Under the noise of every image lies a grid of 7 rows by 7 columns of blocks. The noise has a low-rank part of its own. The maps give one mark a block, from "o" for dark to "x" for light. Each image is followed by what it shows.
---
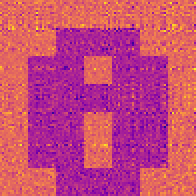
xxxxxxx
xxoooxx
xooxoox
xooooox
xooxoox
xooxoox
xxoooxx
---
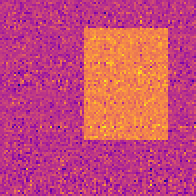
ooooooo
oooxxxo
oooxxxo
oooxxxo
oooxxxo
ooooooo
ooooooo
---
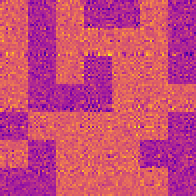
xoxooxo
xoxxxxo
xoxoxxo
xoooxxx
oxxxxxo
xoxxxoo
ooxxxxo
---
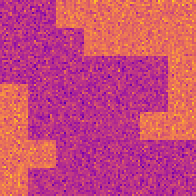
ooxxxxx
oooxxxx
oooooox
xooooox
xooooxx
xxooooo
xoooooo
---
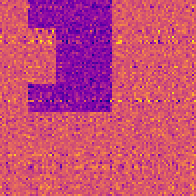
xoooxxx
xxooxxx
xxooxxx
xoooxxx
xxxxxxx
xxxxxxx
xxxxxxx
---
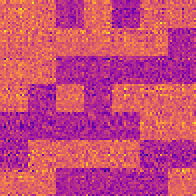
xxoxoxx
xxxxxxo
xxooooo
xoxoxxx
oooooxx
oxxxxoo
xxoooox
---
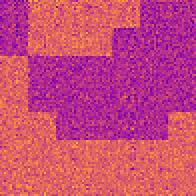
oxxxxoo
oxxxooo
xoooooo
xoooooo
xxoooox
xxxxxxx
xxxxxxx
